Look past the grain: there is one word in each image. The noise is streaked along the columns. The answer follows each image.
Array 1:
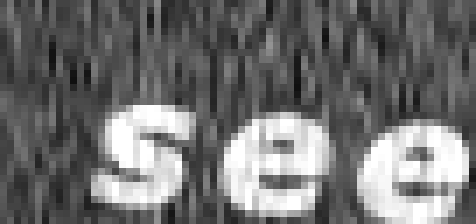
see
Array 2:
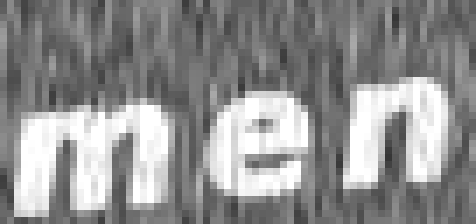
men
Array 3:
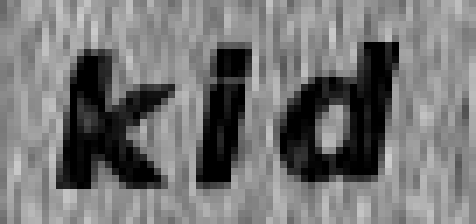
kid
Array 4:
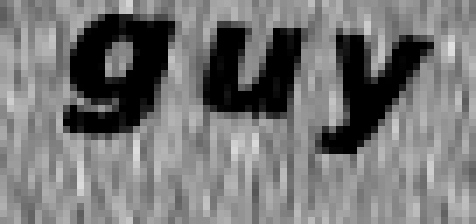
guy
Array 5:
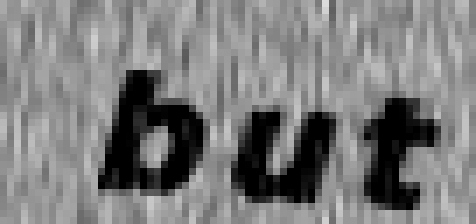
but
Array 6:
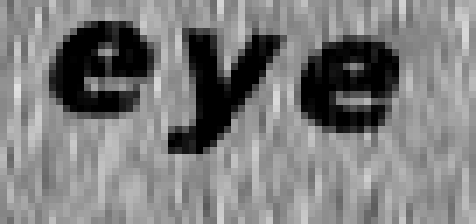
eye
